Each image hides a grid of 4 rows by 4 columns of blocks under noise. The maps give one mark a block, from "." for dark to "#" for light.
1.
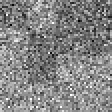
. # . .
# . . .
# . # #
# # # #
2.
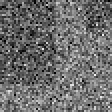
. . # .
. . # #
. . # #
# # # #
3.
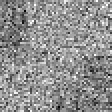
. # # #
. # # #
# # # .
# # . .
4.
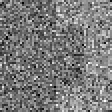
. . # #
. . . #
. . . #
. . # #
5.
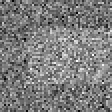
. . . .
. # # #
. # # #
. . . .
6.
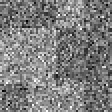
. . # .
# # . .
# # . .
. # # .
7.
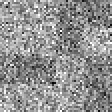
# # . .
# # . #
. . # .
# # # .
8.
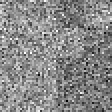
# # . #
# # # .
# # . .
# # . .
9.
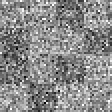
# # . #
. # # .
. # . #
# . # #
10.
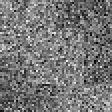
# # . .
# # # .
. # # .
. . # #
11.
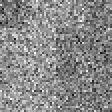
. # # .
# # . .
# # . .
# # . .
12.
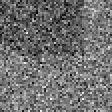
. . . #
. . . #
# # # #
# # # #
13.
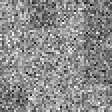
# . # .
# # # .
# # # .
. # # #
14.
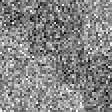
. . . #
# . . #
# # . .
# # # .
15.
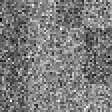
. # . #
. # # .
. # # .
. # # #
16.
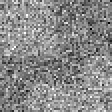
# # . .
# # . .
. . . #
. # # #
